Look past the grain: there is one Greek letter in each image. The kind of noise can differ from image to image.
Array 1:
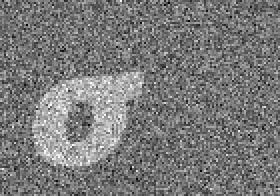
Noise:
independent entries
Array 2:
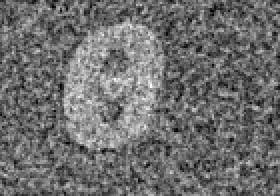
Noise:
blotchy
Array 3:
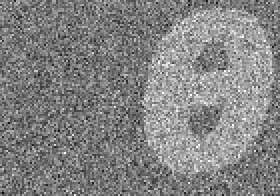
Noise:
independent entries
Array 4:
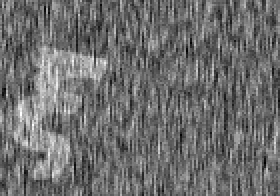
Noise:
streaked along the columns
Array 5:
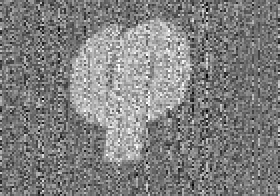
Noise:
columns of uneven size
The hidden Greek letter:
phi
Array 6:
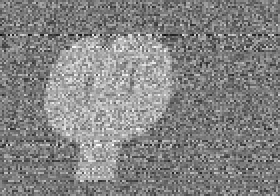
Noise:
rows of uneven size
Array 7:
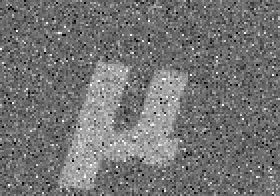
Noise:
heavy tails
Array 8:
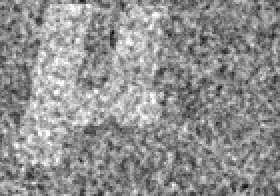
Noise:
blotchy
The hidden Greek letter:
mu
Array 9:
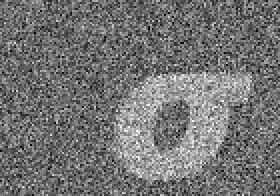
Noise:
independent entries
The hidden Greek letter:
sigma
